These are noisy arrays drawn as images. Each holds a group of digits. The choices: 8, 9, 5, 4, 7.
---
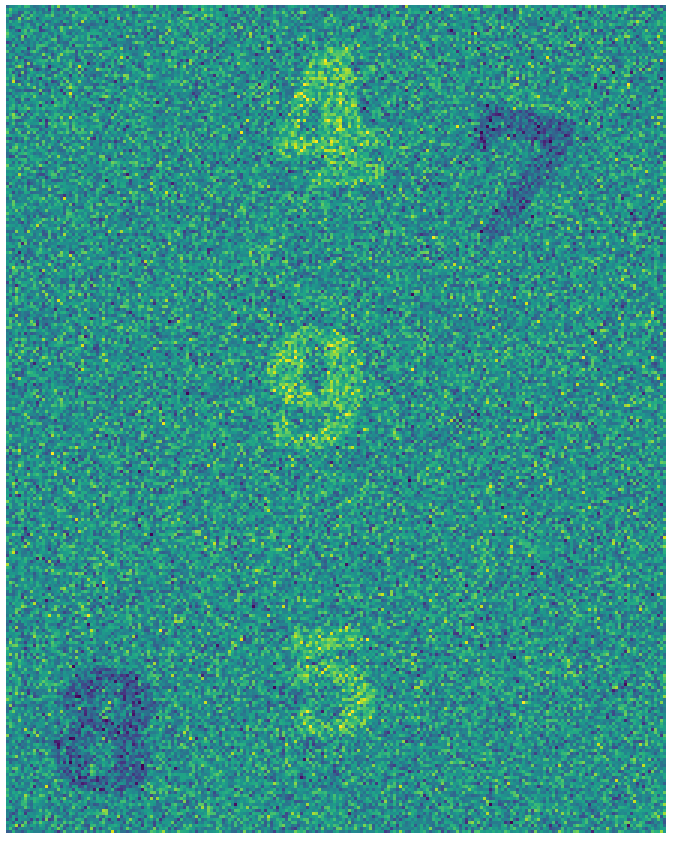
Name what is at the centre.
9
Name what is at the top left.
nothing
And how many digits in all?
5
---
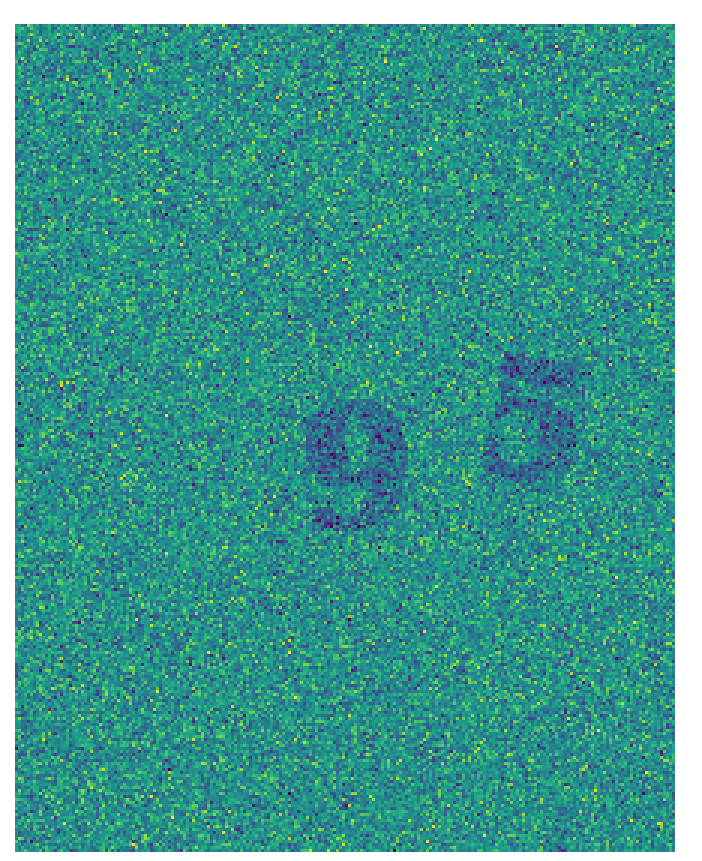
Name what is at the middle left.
nothing
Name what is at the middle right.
5
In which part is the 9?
centre
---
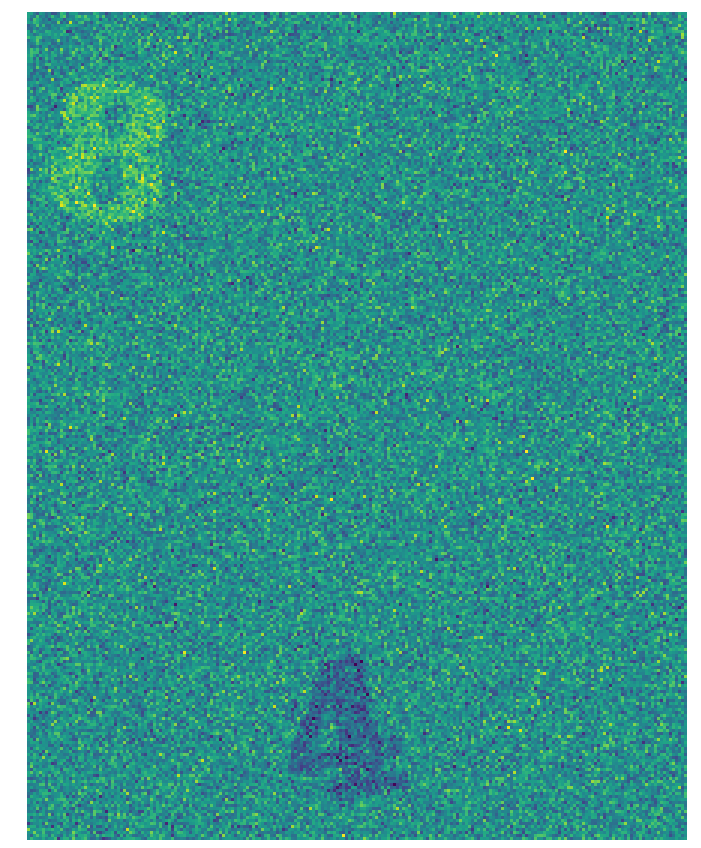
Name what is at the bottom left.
nothing
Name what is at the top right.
nothing
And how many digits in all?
2
